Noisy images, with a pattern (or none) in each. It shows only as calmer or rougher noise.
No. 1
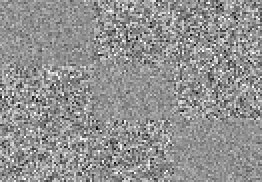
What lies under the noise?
blocks along the diagonal
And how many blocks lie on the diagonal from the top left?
3
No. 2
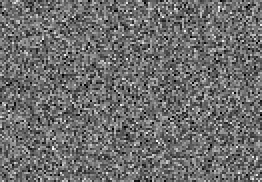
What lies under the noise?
only noise
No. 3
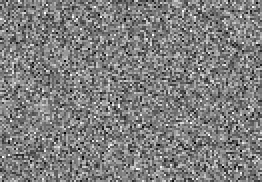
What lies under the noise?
only noise
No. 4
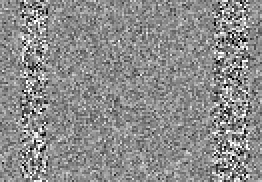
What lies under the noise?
bands of columns
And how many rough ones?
2
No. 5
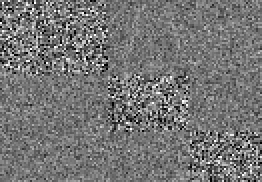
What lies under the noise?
blocks along the diagonal
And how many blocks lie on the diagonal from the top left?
3
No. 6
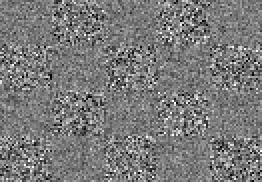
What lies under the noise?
a checkerboard
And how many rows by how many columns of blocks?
4 by 5
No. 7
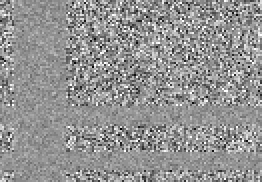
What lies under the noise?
bands of rows crossing bands of columns
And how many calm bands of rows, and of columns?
2 and 1
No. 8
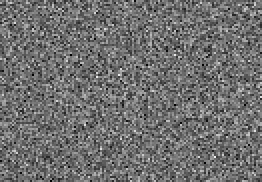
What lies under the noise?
only noise
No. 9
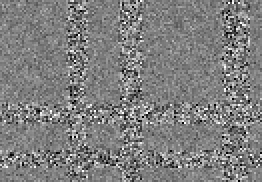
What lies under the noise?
bands of rows crossing bands of columns
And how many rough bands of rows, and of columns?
2 and 3
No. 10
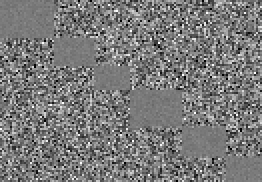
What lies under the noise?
blocks along the diagonal
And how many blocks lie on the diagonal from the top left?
6
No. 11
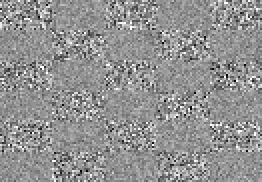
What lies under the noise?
a checkerboard
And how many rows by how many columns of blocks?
6 by 5
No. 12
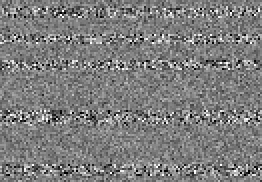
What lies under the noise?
bands of rows
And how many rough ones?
5
